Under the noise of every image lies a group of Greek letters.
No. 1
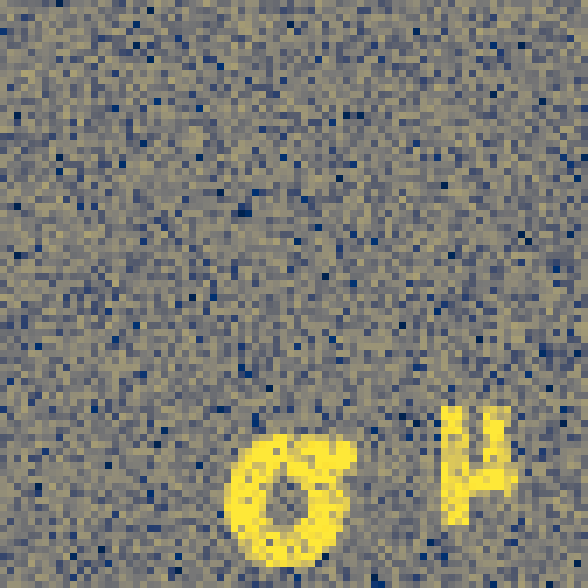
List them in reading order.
bottom middle: light sigma; bottom right: light mu
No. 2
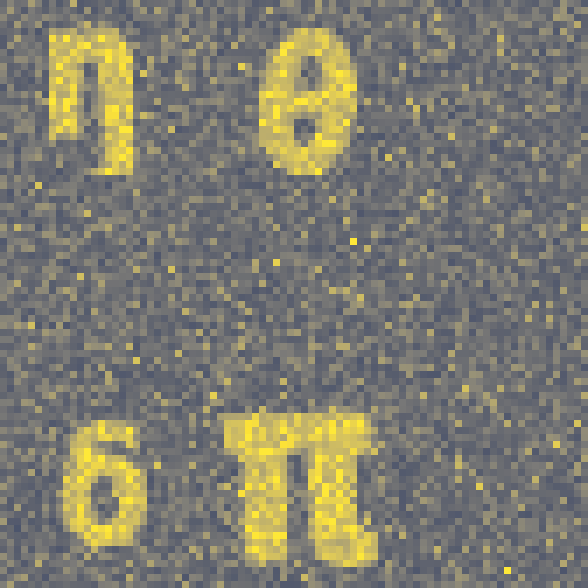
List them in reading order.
top left: light eta; top middle: light theta; bottom left: light delta; bottom middle: light pi
